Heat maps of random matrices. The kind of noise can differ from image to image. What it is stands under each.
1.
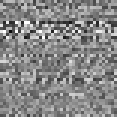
rows of uneven size
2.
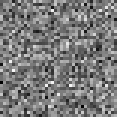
low rank plus noise
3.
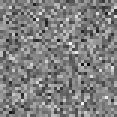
independent entries
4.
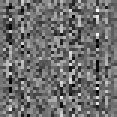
columns of uneven size
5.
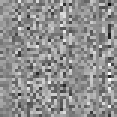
columns of uneven size
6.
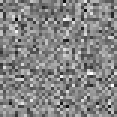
low rank plus noise
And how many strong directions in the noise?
three or four
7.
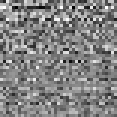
rows of uneven size
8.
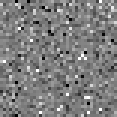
heavy tails
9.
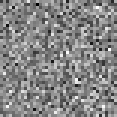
independent entries
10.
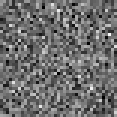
independent entries
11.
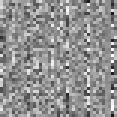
columns of uneven size
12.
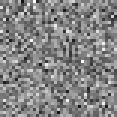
independent entries
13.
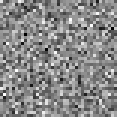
independent entries
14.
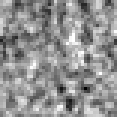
blotchy
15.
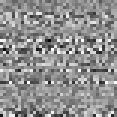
rows of uneven size
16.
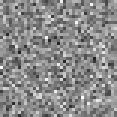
independent entries
